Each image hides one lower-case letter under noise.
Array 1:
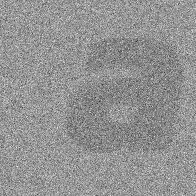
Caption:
dark a
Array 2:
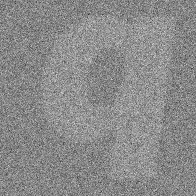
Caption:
light q
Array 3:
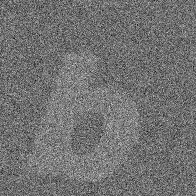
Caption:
light b
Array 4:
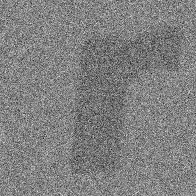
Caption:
dark r
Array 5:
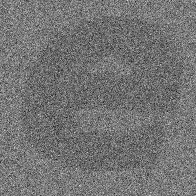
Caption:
dark e
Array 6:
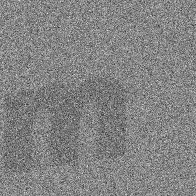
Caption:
dark m
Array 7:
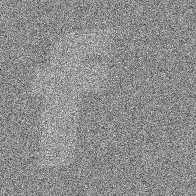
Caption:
light f
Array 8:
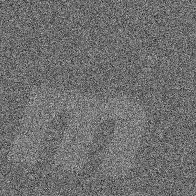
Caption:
light m
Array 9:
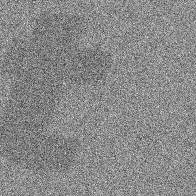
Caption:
dark t
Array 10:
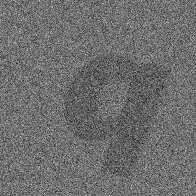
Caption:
dark q
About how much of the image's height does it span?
two thirds
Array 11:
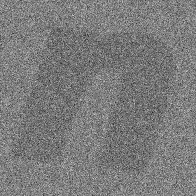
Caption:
dark n
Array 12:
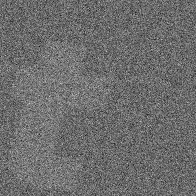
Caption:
light t
